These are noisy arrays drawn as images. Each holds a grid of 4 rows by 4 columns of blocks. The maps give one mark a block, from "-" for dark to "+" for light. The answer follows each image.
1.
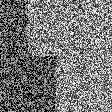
-+++
-+++
--++
--++
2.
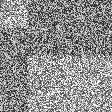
+---
----
-+++
-+++
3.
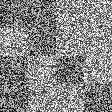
--++
+-++
-+-+
-++-
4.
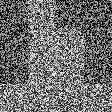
-+--
-++-
-++-
++++
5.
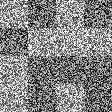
+-+-
-+++
+---
+-+-
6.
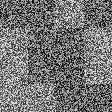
--+-
+--+
+--+
++--
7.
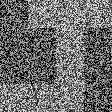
-+++
--+-
--+-
+++-
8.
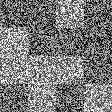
--+-
+---
+++-
-+-+
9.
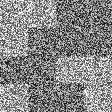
++--
+---
--++
+--+
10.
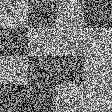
+-+-
-+++
+--+
--++
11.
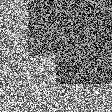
+---
+---
++--
++++
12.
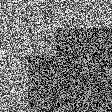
++++
++--
+---
+---
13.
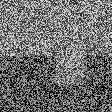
++++
++++
--+-
----
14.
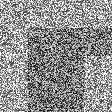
++++
+---
+--+
+--+
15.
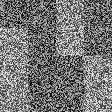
--+-
+-+-
+--+
+--+
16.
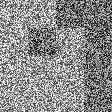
++--
+-+-
+++-
+++-
